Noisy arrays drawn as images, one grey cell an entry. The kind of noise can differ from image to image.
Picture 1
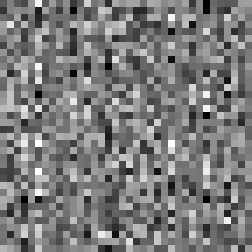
columns of uneven size
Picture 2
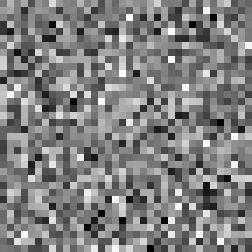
independent entries
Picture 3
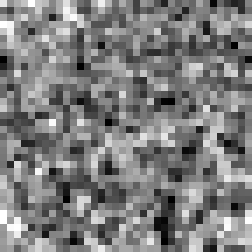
blotchy
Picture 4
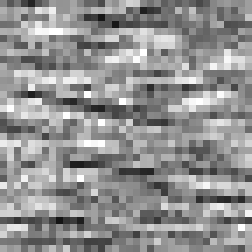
streaked along the rows
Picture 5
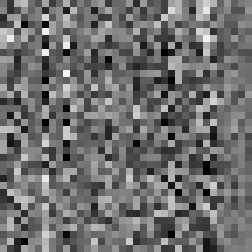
columns of uneven size
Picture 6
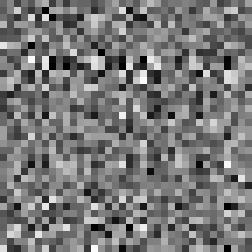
low rank plus noise
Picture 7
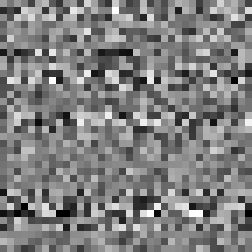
rows of uneven size
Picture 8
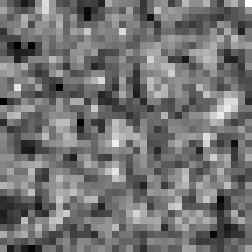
blotchy
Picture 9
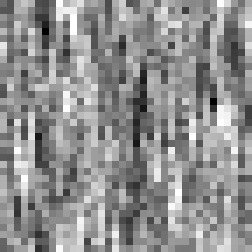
streaked along the columns
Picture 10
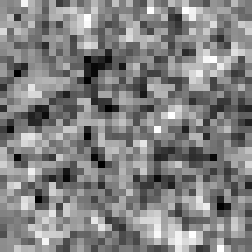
blotchy
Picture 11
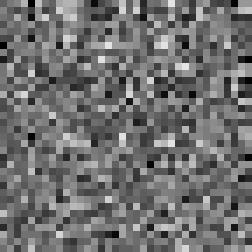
low rank plus noise
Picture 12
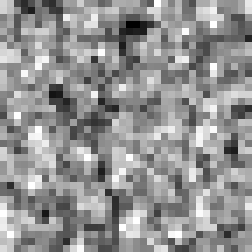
blotchy
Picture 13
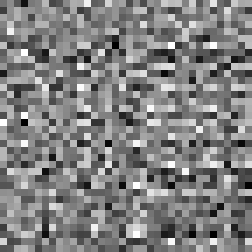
low rank plus noise
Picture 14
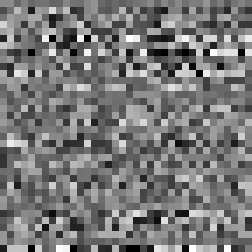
rows of uneven size
